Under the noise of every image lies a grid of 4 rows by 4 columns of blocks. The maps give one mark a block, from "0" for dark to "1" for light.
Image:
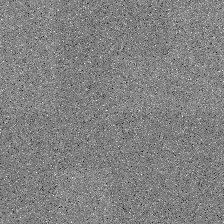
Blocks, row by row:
1 0 0 1
1 0 1 1
0 0 0 0
0 1 0 0
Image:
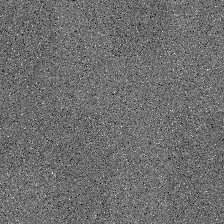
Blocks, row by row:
0 1 0 1
0 1 1 1
0 0 1 0
1 0 1 0
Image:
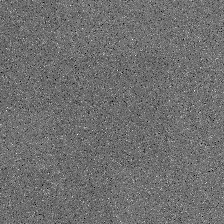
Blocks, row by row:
0 1 1 1
0 0 0 1
1 0 0 1
0 0 1 1
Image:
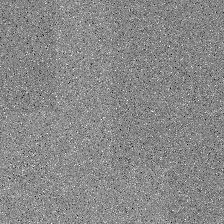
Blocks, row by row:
0 1 0 0
0 1 0 0
1 1 0 0
1 1 1 0
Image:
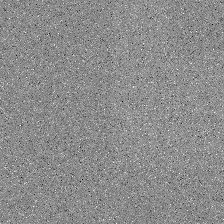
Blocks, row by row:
0 0 1 0
0 0 1 1
0 0 1 1
0 0 0 0
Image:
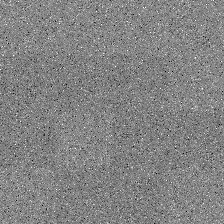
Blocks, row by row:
1 1 1 1
0 0 0 1
0 1 0 0
1 0 0 1
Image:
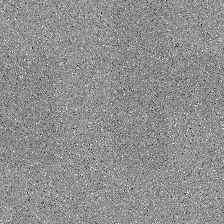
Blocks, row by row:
1 1 0 1
0 1 0 0
0 1 0 1
1 1 1 1
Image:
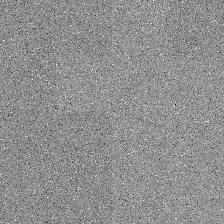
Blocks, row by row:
0 0 1 0
0 1 1 1
0 0 1 1
0 0 1 1
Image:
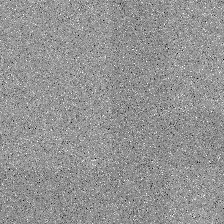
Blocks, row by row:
1 1 0 1
1 1 0 1
1 1 0 0
0 0 0 1
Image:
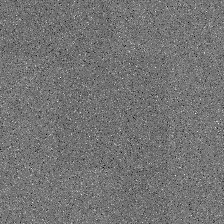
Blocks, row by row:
0 0 1 1
1 0 0 1
1 0 0 1
1 1 0 1
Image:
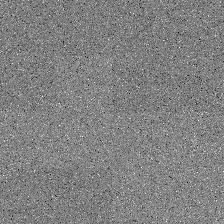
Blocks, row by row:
0 0 0 0
0 1 0 0
1 1 1 1
0 0 1 1
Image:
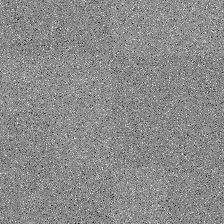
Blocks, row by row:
0 0 1 1
1 1 0 0
0 1 0 0
0 0 1 0
